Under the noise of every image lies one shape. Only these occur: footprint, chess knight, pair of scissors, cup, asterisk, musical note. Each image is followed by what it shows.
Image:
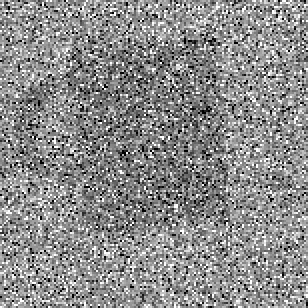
cup
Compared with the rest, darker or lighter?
darker
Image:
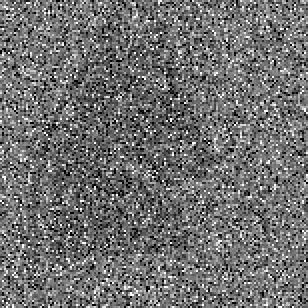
chess knight
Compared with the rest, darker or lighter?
darker
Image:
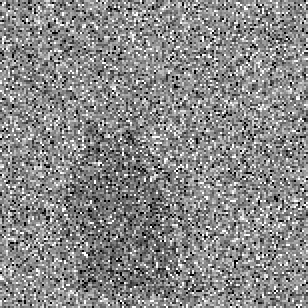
chess knight
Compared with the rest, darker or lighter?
darker
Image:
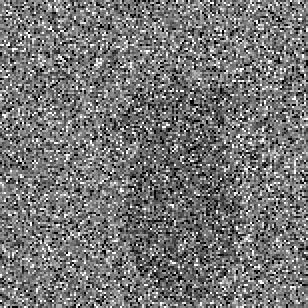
footprint
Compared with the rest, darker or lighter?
darker
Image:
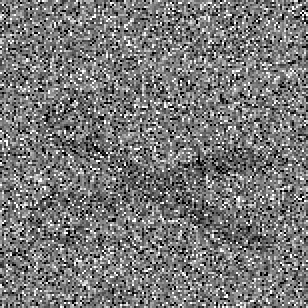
pair of scissors
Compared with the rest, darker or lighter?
darker
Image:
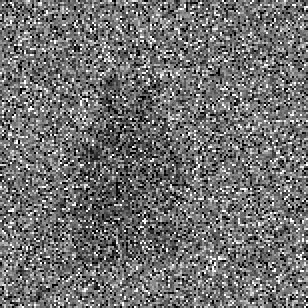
chess knight
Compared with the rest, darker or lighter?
darker
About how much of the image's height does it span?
two thirds
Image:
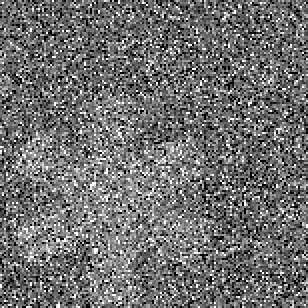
asterisk
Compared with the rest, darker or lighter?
lighter
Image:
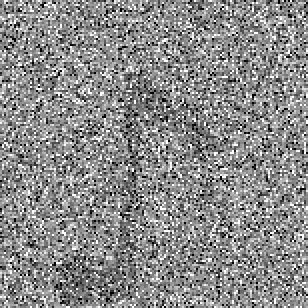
musical note
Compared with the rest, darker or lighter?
darker
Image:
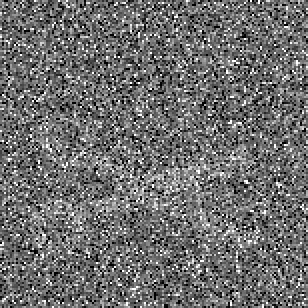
pair of scissors
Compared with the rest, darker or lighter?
lighter
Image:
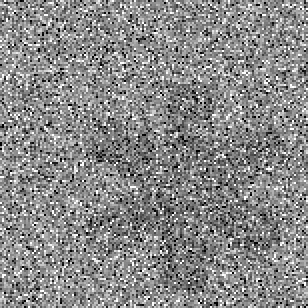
asterisk
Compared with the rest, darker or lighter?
darker
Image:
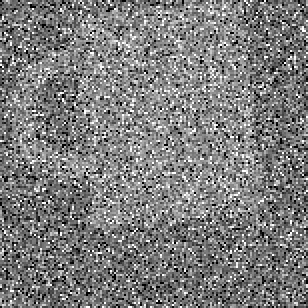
cup
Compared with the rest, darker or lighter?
lighter
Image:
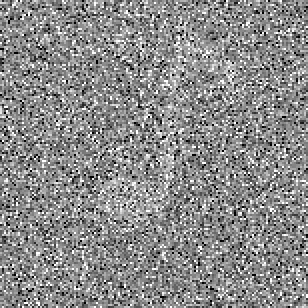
musical note
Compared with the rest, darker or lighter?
lighter
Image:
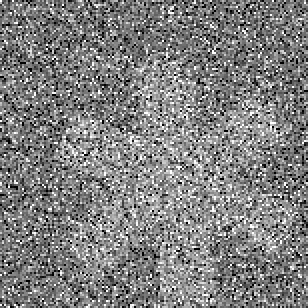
asterisk
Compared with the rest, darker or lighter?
lighter
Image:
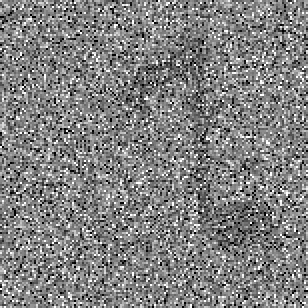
musical note
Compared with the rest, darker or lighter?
darker
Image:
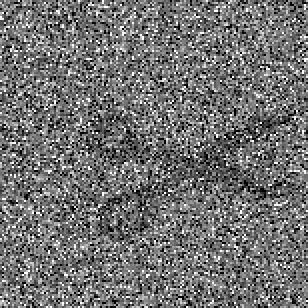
pair of scissors
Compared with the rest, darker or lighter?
darker
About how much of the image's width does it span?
two thirds
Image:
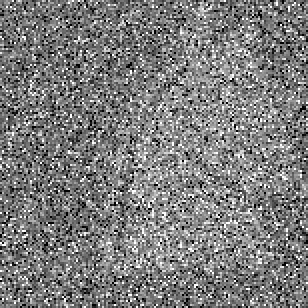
chess knight
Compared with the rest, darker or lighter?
lighter
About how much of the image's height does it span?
nearly all
